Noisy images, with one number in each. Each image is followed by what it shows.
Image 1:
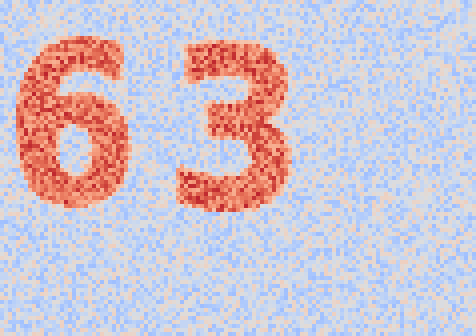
63
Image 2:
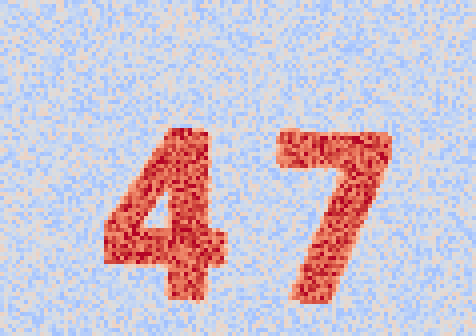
47
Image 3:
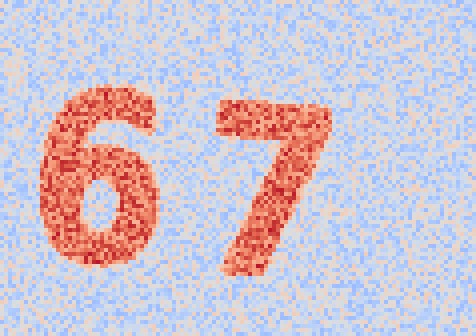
67
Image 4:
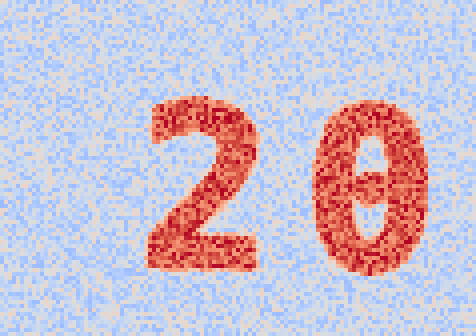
20
